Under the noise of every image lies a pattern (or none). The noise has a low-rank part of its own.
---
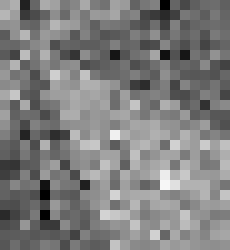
spokes from one point
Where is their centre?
top left
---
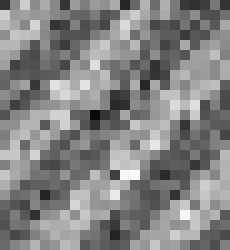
diagonal stripes
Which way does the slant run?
bottom left to top right
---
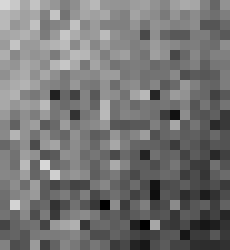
a smooth slope
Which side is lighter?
top left
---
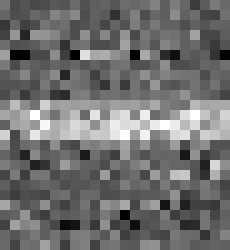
one horizontal stripe
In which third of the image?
middle
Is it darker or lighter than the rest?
lighter
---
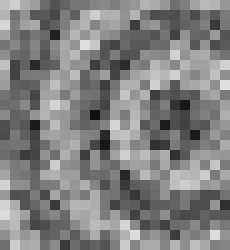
rings round one point
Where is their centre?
middle right
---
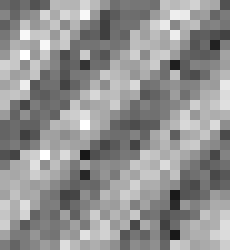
diagonal stripes
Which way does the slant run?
bottom left to top right
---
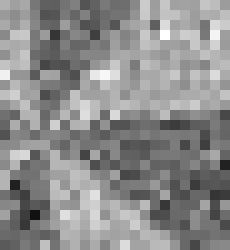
spokes from one point
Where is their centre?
middle left
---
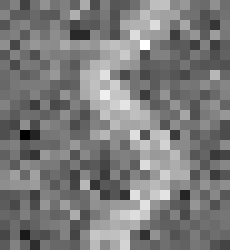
a wavy band
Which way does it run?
top to bottom
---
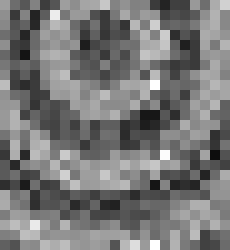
rings round one point
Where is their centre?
top middle
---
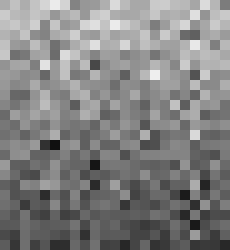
a smooth slope
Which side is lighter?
top
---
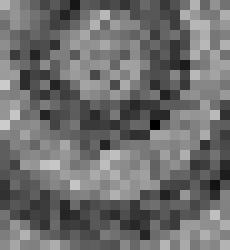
rings round one point
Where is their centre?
top middle
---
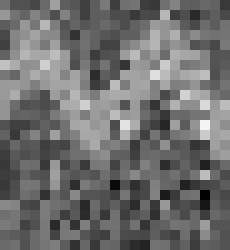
a wavy band
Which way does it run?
left to right
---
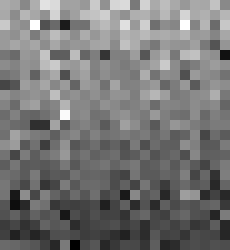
a smooth slope
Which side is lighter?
top
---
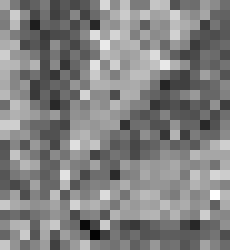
spokes from one point
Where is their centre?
bottom left
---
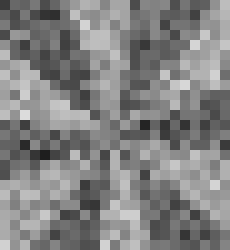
spokes from one point
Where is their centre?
centre
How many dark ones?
6
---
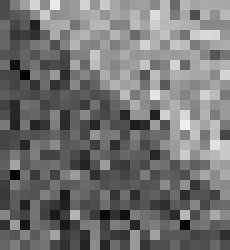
a sharp edge
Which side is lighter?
top right
